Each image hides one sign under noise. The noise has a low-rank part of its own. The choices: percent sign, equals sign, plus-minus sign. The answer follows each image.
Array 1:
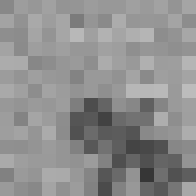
percent sign
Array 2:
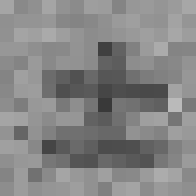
plus-minus sign
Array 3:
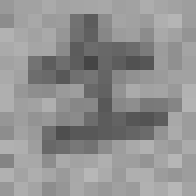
plus-minus sign
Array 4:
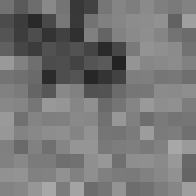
percent sign
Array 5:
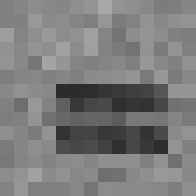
equals sign
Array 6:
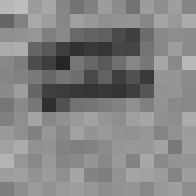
equals sign
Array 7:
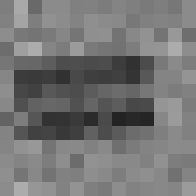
equals sign
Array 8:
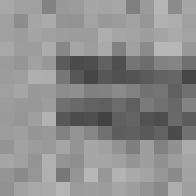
equals sign
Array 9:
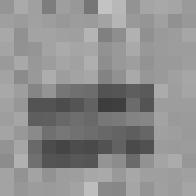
equals sign
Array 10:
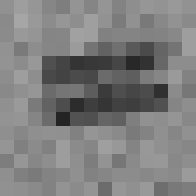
equals sign
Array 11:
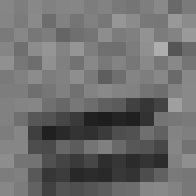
equals sign
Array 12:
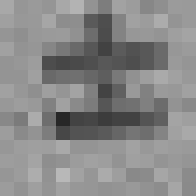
plus-minus sign
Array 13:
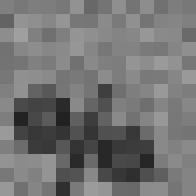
percent sign
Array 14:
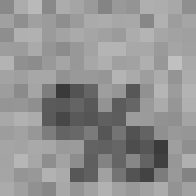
percent sign
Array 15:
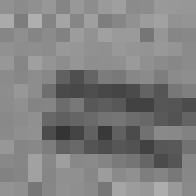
equals sign
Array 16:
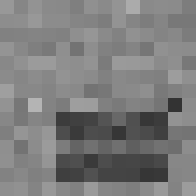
equals sign
